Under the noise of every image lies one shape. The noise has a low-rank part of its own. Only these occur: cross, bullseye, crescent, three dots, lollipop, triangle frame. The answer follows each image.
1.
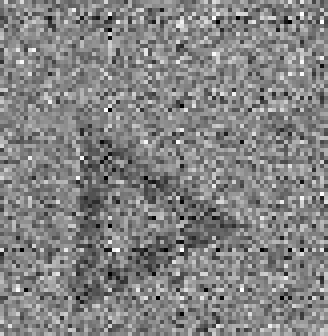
dark triangle frame
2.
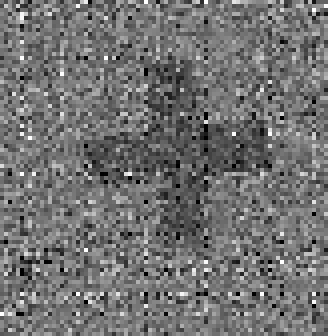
dark cross
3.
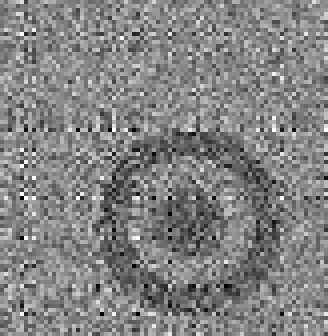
dark bullseye
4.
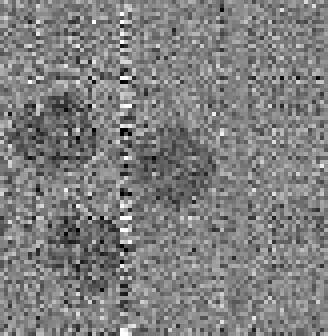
dark three dots
